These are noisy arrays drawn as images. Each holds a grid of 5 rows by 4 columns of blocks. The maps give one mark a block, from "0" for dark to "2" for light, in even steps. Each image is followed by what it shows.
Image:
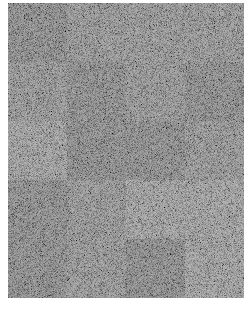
0 1 1 1
1 0 1 0
2 0 0 1
0 1 2 2
0 1 0 2
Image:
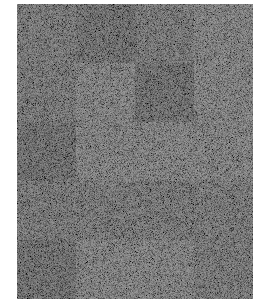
1 0 1 2
1 2 0 2
0 2 2 2
1 1 1 1
0 2 2 1
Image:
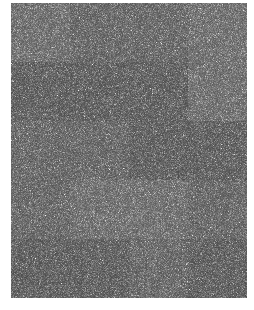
2 1 1 2
0 0 0 2
1 1 0 0
1 2 2 1
0 0 1 0
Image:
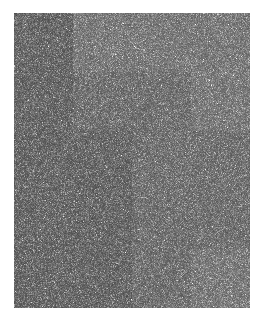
0 2 2 2
0 1 1 2
0 0 1 1
0 0 1 1
0 0 1 2
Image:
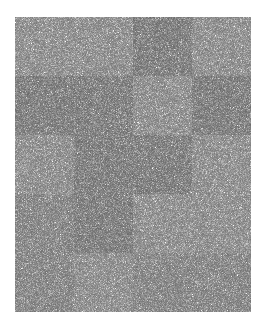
2 2 0 2
0 0 2 0
2 0 0 2
1 0 2 2
1 2 1 1
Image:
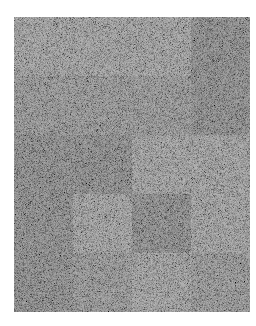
2 2 2 0
1 1 1 0
0 0 2 2
0 2 0 2
0 1 2 1
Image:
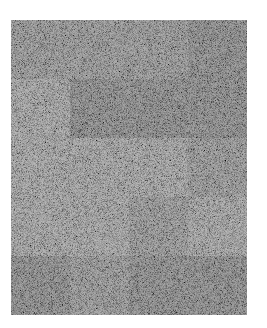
1 1 1 0
2 0 0 0
2 2 2 1
2 2 1 2
0 1 0 0
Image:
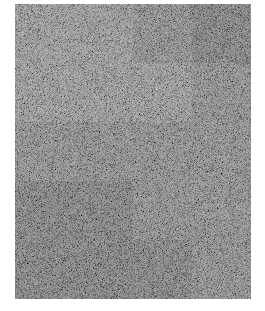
2 2 1 0
2 2 2 1
1 1 1 1
0 0 1 1
0 0 0 1
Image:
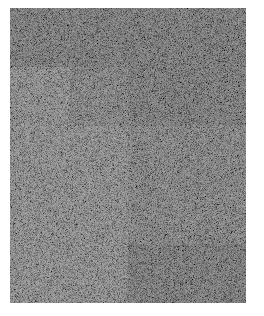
0 0 0 0
2 1 0 0
2 2 1 1
2 2 1 1
2 2 0 0
